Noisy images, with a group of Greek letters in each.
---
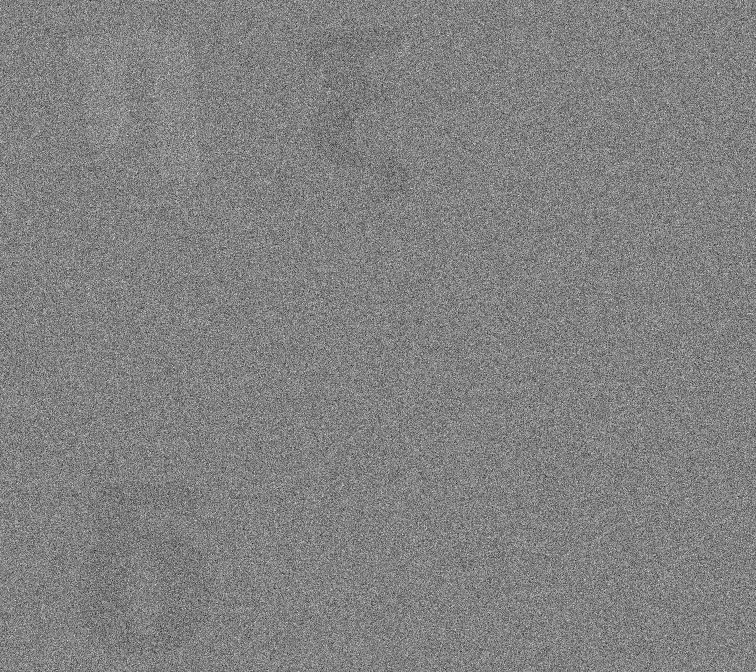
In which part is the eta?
top left
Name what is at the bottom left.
delta
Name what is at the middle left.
nothing
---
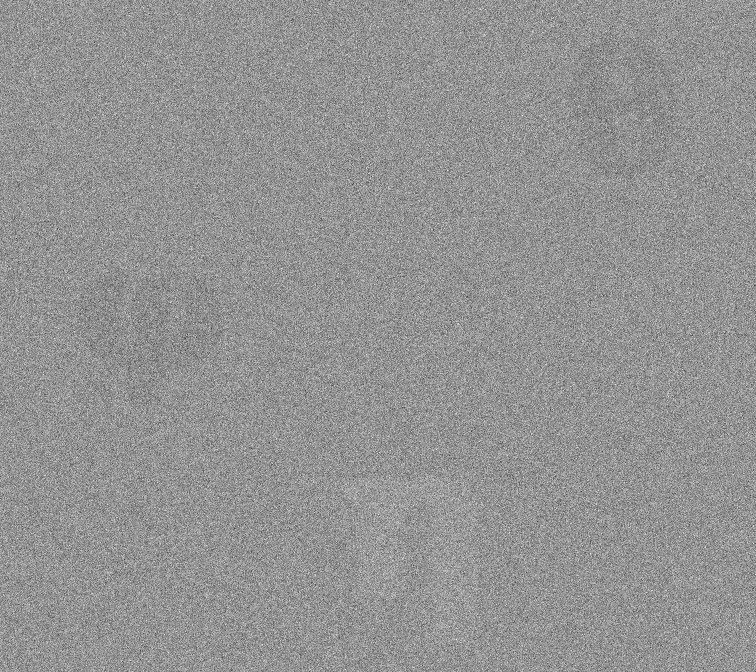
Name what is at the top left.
nothing
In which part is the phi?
middle left
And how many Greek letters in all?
3
